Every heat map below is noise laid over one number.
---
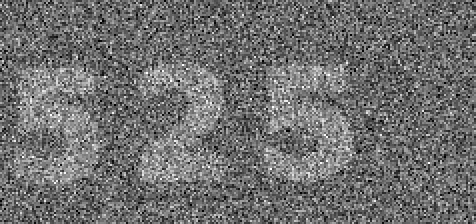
525
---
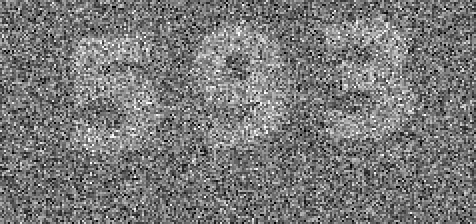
593
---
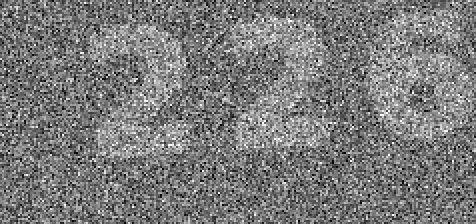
226
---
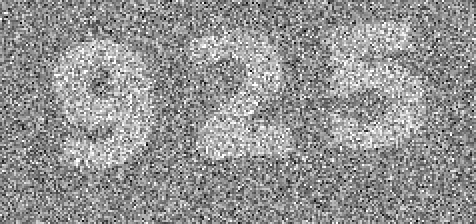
925
